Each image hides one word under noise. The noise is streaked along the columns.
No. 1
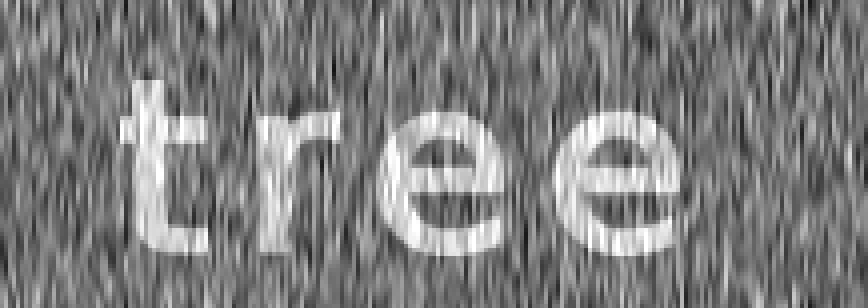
tree
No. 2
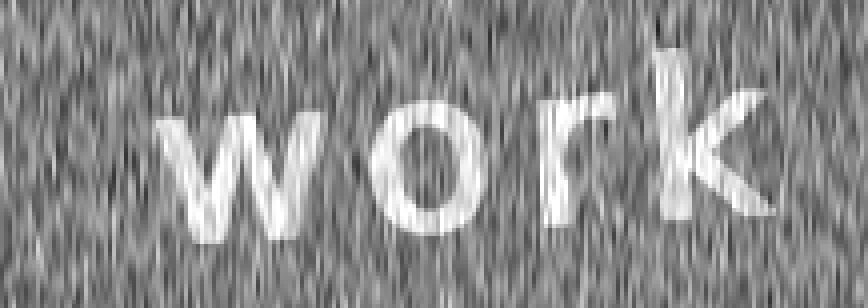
work
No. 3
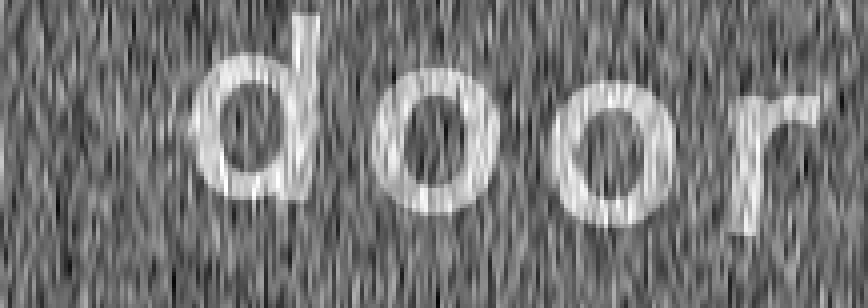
door
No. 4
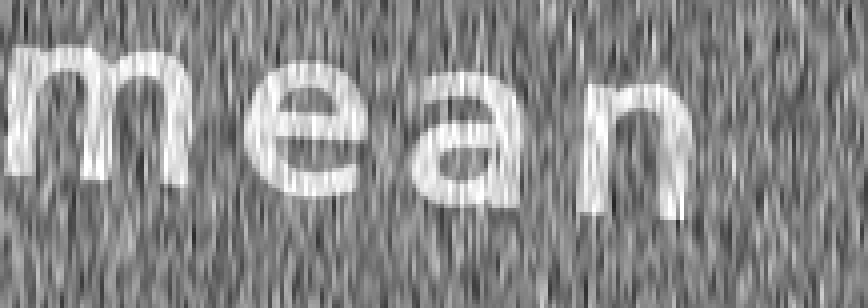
mean
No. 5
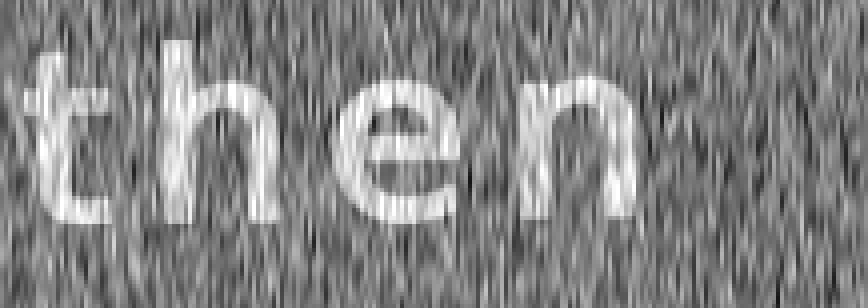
then
